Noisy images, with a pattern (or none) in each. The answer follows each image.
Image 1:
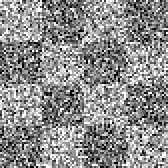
a checkerboard
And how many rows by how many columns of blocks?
4 by 4
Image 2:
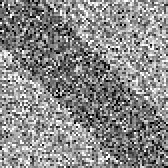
a diagonal band
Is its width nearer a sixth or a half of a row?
a half
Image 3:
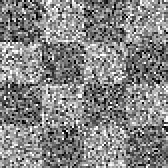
a checkerboard
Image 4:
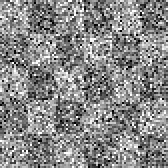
a checkerboard
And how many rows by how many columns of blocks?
5 by 6
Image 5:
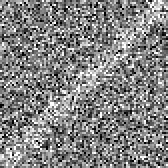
a diagonal band
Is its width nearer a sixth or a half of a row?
a sixth
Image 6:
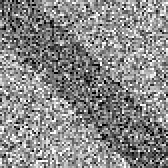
a diagonal band
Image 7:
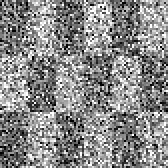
a checkerboard
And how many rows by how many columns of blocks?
3 by 6
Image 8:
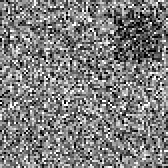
one block
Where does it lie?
top right
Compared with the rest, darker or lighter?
darker
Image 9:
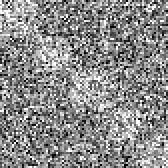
blocks along the diagonal
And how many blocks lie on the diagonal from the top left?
5
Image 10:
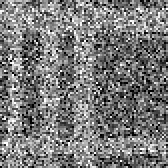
bands of rows crossing bands of columns
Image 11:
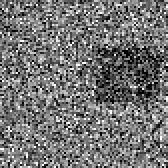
one block
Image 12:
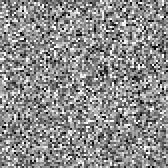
only noise
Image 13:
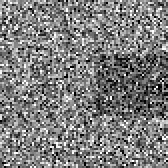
one block
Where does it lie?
middle right
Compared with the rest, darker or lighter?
darker
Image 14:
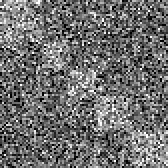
blocks along the diagonal
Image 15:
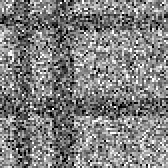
bands of rows crossing bands of columns
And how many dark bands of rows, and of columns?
2 and 2
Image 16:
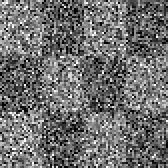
a checkerboard
